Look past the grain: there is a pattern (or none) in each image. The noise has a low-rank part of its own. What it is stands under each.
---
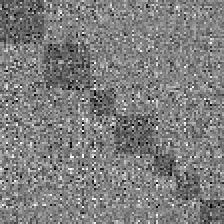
blocks along the diagonal
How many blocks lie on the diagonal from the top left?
7
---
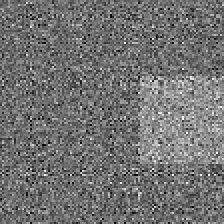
one block
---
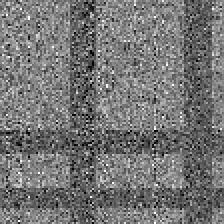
bands of rows crossing bands of columns
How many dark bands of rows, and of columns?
2 and 2
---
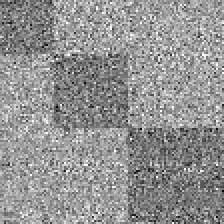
blocks along the diagonal
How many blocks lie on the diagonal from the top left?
3
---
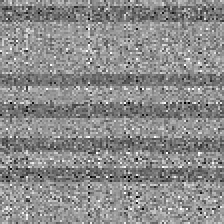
bands of rows
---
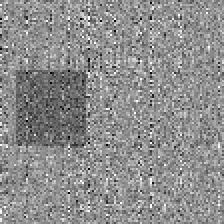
one block
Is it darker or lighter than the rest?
darker
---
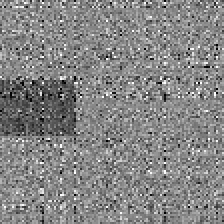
one block
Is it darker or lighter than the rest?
darker
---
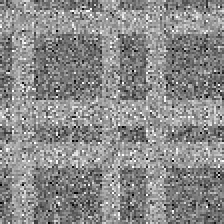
bands of rows crossing bands of columns
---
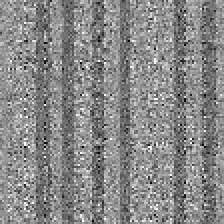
bands of columns
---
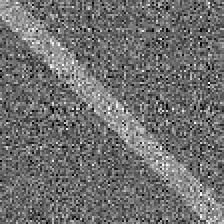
a diagonal band
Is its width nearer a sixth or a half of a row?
a sixth
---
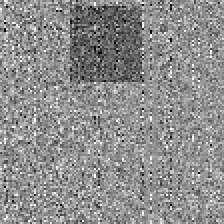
one block
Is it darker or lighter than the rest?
darker
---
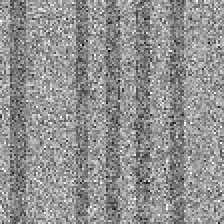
bands of columns
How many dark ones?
5
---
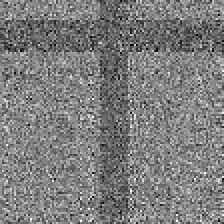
bands of rows crossing bands of columns
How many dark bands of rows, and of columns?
1 and 1
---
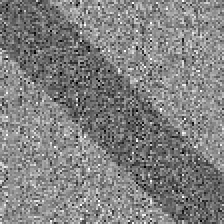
a diagonal band
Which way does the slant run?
top left to bottom right
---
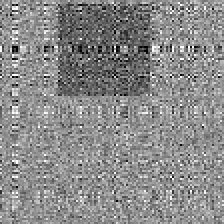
one block
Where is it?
top middle
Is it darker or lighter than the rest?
darker
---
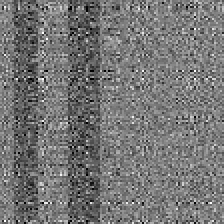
bands of columns
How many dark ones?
2
